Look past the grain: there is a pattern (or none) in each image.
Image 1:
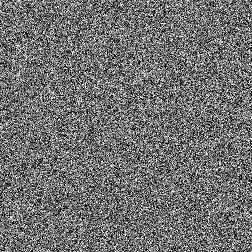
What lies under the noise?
only noise
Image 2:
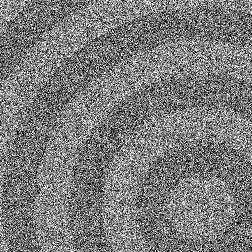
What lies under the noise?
rings round one point
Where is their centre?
bottom right
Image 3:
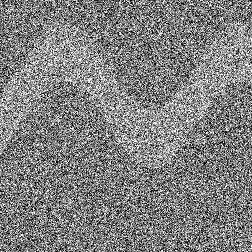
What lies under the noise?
a wavy band
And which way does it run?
left to right
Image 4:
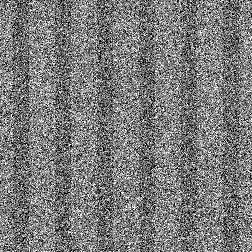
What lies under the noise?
vertical stripes
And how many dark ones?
6
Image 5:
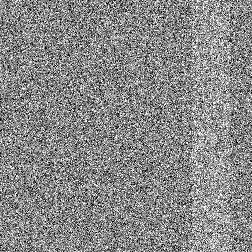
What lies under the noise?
one vertical stripe
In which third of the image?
right
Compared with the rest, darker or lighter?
lighter
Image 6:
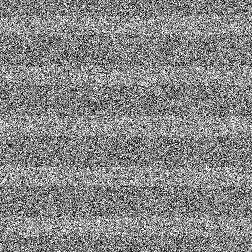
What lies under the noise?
horizontal stripes
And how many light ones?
5
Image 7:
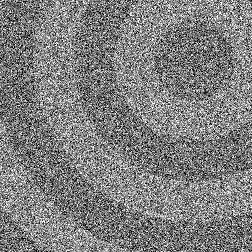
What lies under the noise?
rings round one point
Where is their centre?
top right
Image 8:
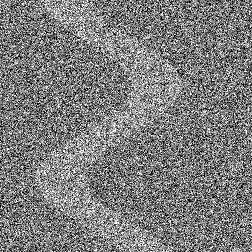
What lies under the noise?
a wavy band
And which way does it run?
top to bottom
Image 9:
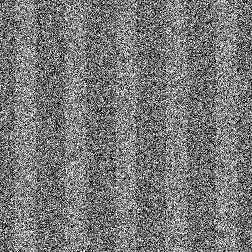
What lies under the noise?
vertical stripes
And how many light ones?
5
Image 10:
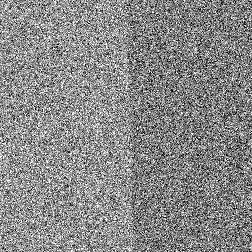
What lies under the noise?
a sharp edge
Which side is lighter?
left
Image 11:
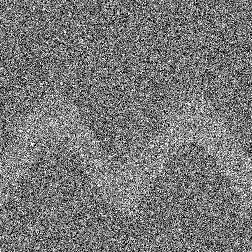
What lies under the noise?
a wavy band
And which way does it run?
left to right
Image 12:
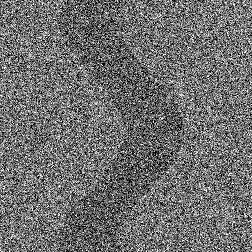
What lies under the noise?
a wavy band
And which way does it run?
top to bottom
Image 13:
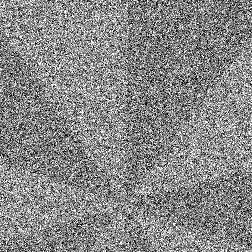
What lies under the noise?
spokes from one point
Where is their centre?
bottom middle
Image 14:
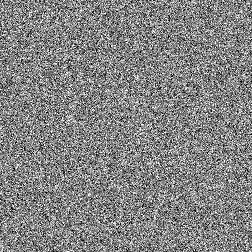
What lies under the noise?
only noise
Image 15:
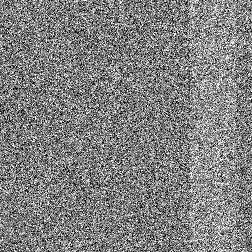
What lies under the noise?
one vertical stripe
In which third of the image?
right
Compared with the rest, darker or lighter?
lighter
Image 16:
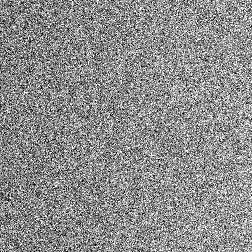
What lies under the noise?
a smooth slope
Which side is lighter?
right
